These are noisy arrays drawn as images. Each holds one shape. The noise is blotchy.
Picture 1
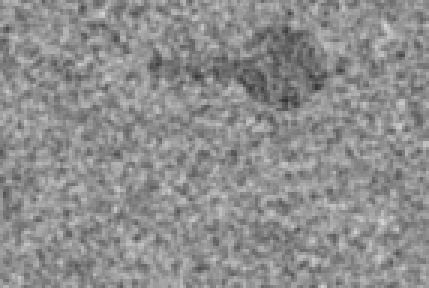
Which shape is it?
lollipop
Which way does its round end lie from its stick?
right
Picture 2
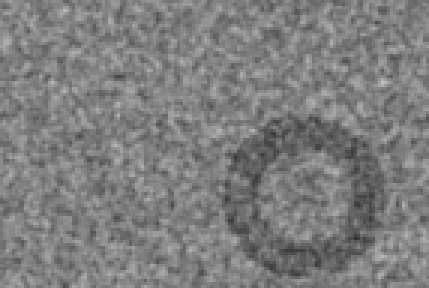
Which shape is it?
ring
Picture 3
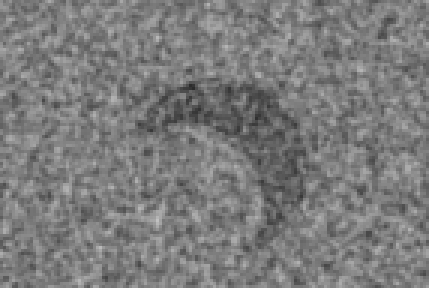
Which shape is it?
crescent
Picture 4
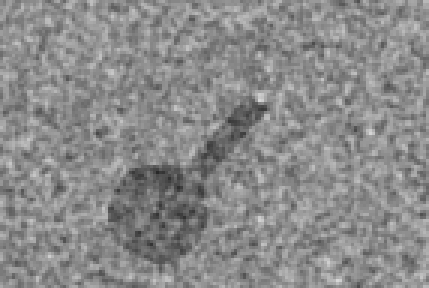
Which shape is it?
lollipop
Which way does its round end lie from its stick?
down and left
